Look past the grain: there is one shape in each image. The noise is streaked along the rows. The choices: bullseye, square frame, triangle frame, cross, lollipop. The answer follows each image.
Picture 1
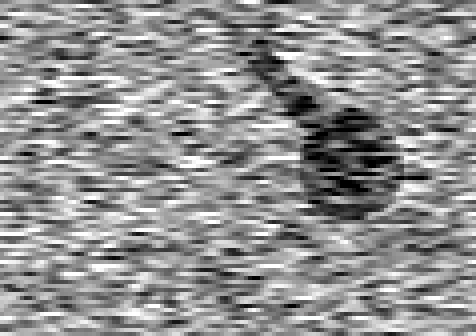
dark lollipop
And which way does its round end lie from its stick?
down and right
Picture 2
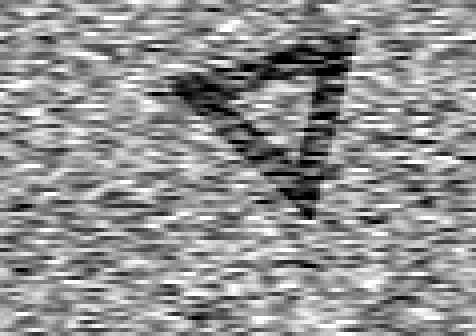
dark triangle frame
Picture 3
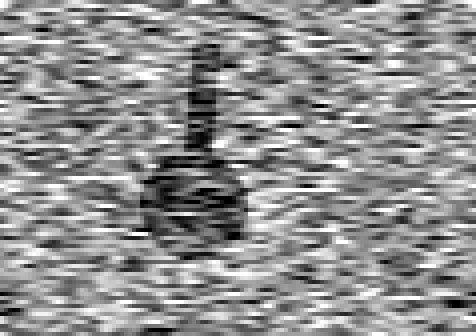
dark lollipop
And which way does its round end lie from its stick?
down
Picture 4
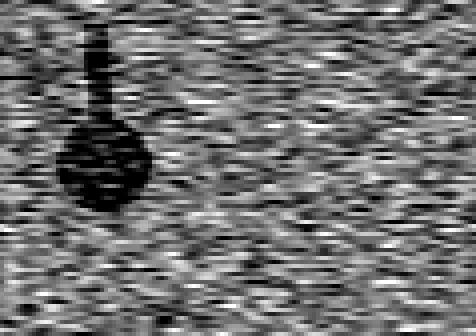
dark lollipop
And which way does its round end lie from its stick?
down
